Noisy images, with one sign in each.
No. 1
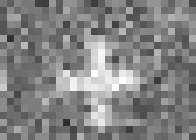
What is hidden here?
light plus sign
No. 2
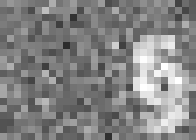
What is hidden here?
light section sign
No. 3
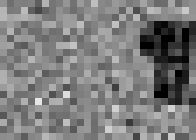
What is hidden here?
dark pilcrow
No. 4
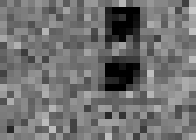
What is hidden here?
dark colon
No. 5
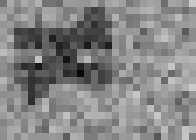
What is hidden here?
dark not-equal sign
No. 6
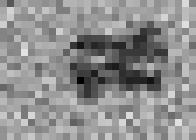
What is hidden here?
dark not-equal sign
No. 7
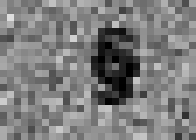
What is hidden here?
dark section sign
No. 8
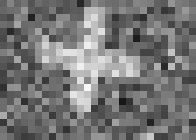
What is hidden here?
light plus sign
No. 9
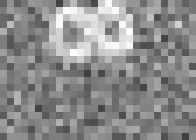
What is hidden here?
light infinity sign, top middle
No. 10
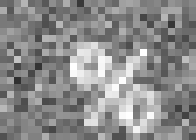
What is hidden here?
light percent sign
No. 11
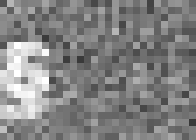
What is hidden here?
light section sign
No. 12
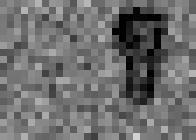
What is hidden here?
dark pilcrow
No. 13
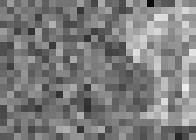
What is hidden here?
light pilcrow
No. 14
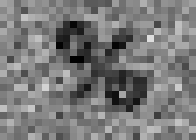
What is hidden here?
dark percent sign
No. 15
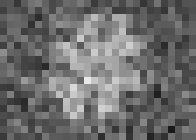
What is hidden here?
light hash sign
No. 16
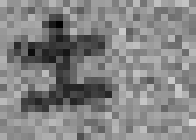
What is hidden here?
dark plus-minus sign
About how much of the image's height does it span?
two thirds
